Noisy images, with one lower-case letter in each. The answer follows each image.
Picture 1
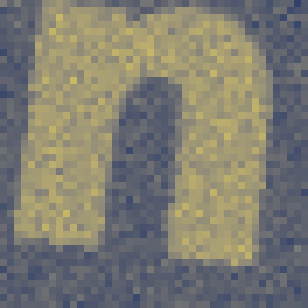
n
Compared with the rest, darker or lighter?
lighter
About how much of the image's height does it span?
nearly all
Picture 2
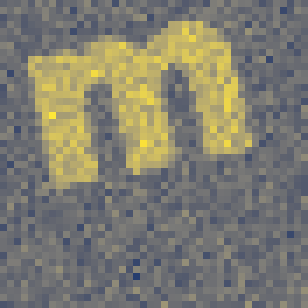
m
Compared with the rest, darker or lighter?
lighter
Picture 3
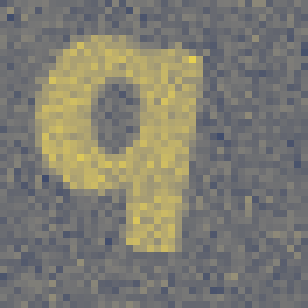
q
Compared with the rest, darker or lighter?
lighter
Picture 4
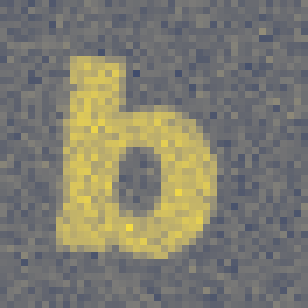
b
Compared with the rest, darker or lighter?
lighter
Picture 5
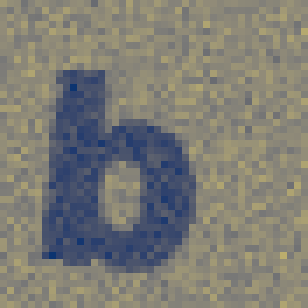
b
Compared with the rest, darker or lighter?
darker
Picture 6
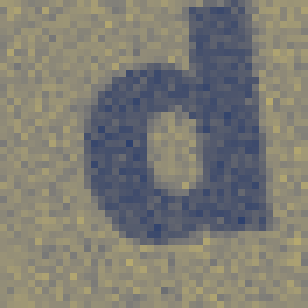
d
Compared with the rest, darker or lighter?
darker
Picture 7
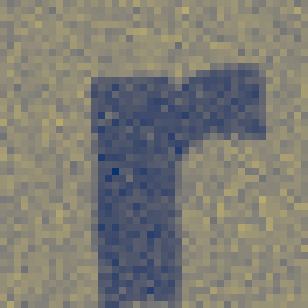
r
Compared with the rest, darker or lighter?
darker
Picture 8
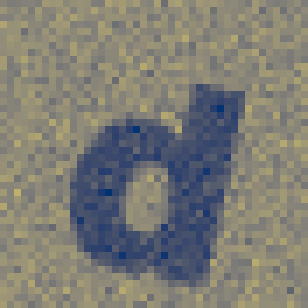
d
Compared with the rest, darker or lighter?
darker
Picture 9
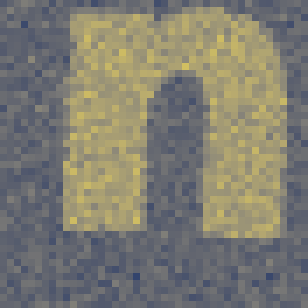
n
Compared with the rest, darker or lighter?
lighter
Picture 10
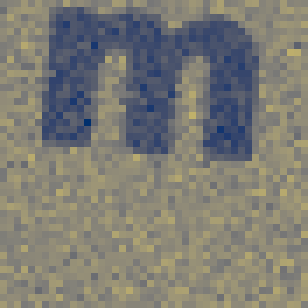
m
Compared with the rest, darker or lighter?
darker
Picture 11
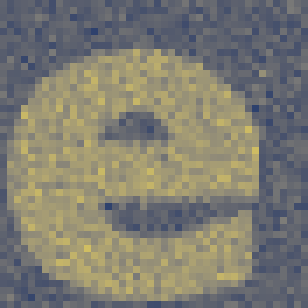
e
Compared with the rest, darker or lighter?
lighter
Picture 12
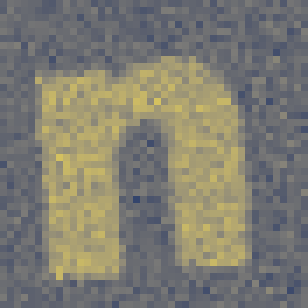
n
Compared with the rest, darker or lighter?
lighter
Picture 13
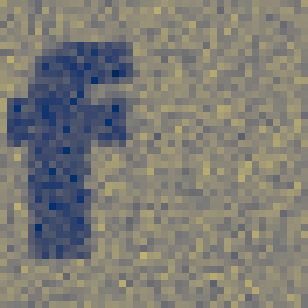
f
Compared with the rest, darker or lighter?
darker
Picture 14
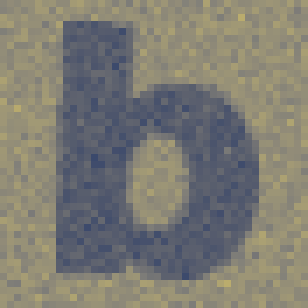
b
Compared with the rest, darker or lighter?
darker
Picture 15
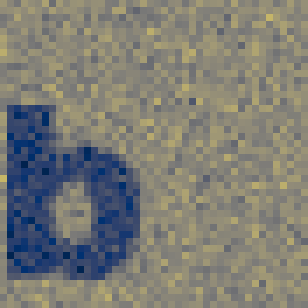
b
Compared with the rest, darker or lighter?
darker
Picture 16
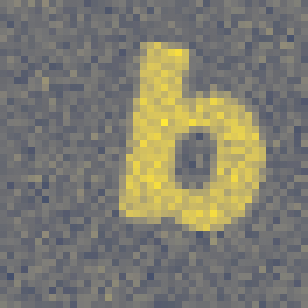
b
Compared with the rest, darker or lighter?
lighter
